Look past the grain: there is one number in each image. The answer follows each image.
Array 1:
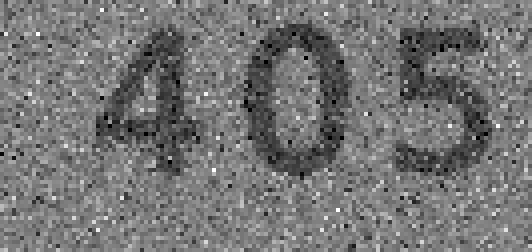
405
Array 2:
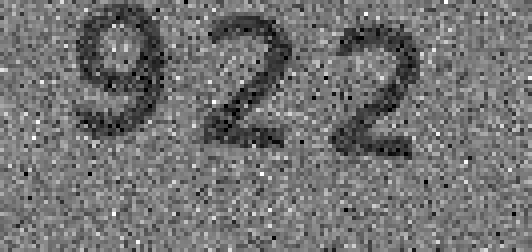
922
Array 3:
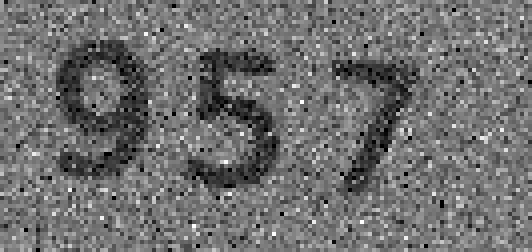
957
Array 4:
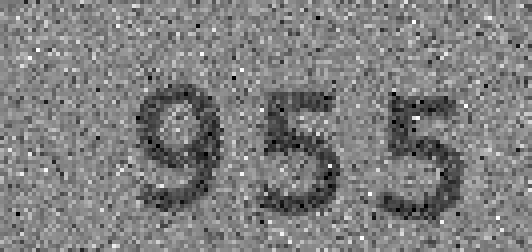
955
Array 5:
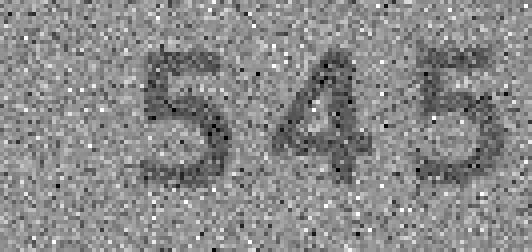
545
